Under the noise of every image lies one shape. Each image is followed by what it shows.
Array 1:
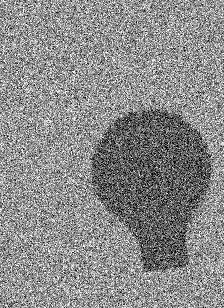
light bulb
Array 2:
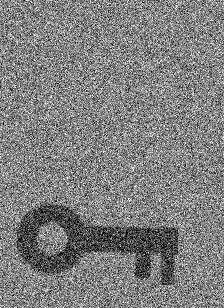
key
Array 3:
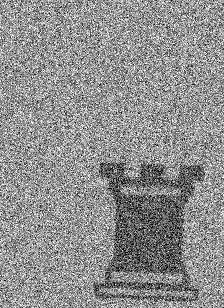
chess rook
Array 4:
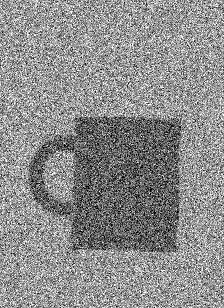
cup
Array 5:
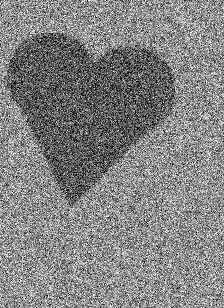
heart
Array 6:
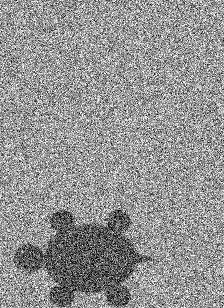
turtle
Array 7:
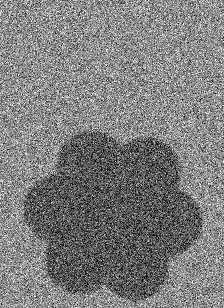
flower
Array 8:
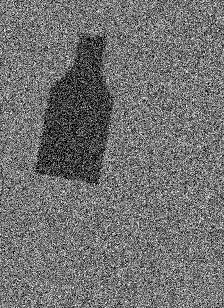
bottle
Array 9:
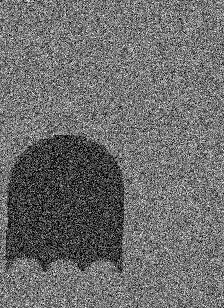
ghost
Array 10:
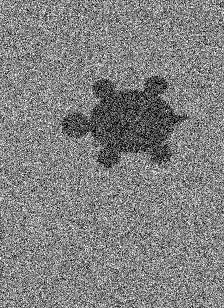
turtle
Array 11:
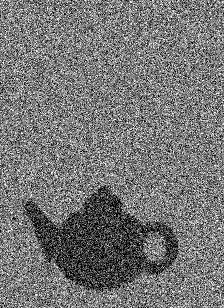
teapot
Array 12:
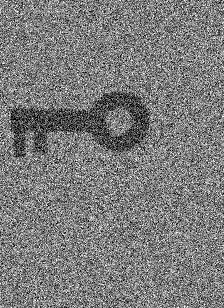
key
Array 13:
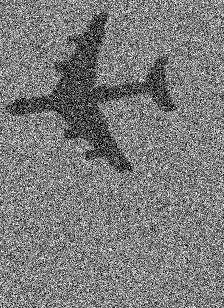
airplane
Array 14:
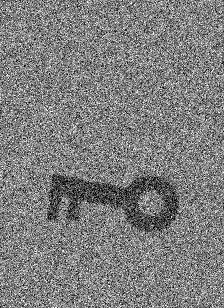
key
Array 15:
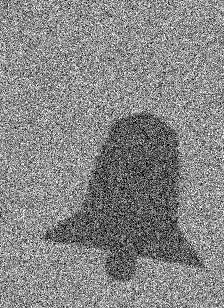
bell
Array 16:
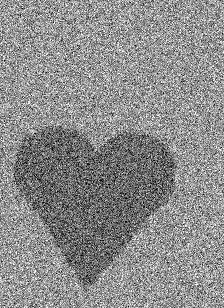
heart
